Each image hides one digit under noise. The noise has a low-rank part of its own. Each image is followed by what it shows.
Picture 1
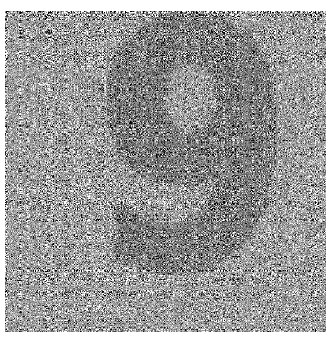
9
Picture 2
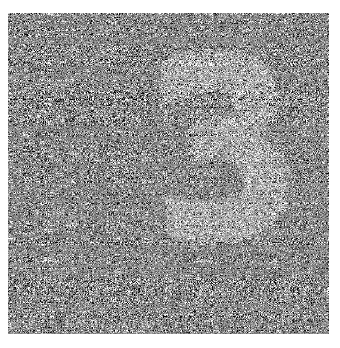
3
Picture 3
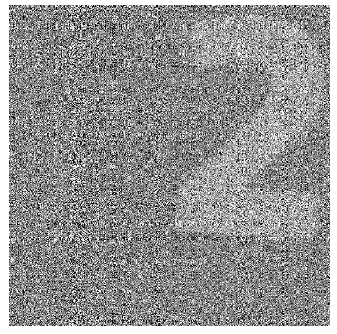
2
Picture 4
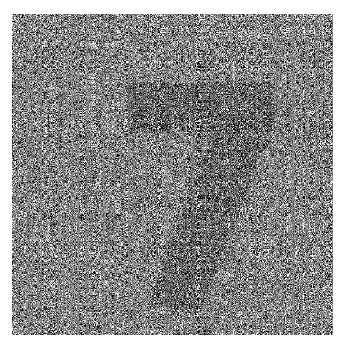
7
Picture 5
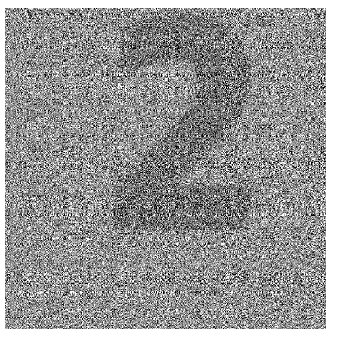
2
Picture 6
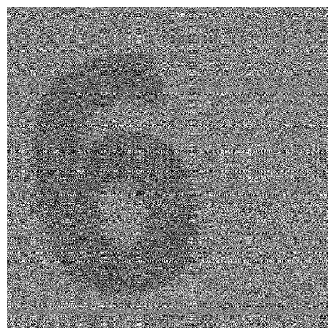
6
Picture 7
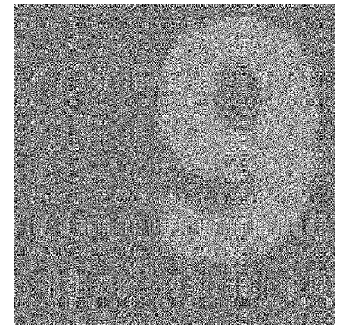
9
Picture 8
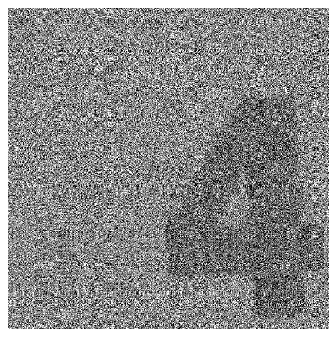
4
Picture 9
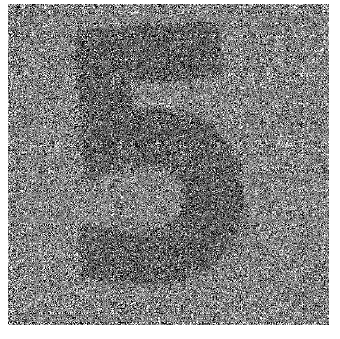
5
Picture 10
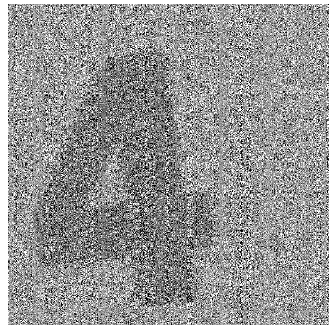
4
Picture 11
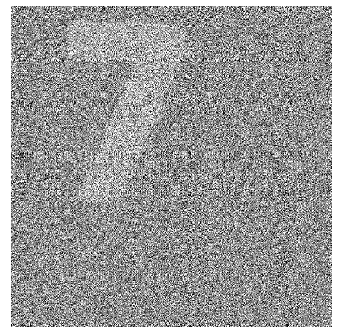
7
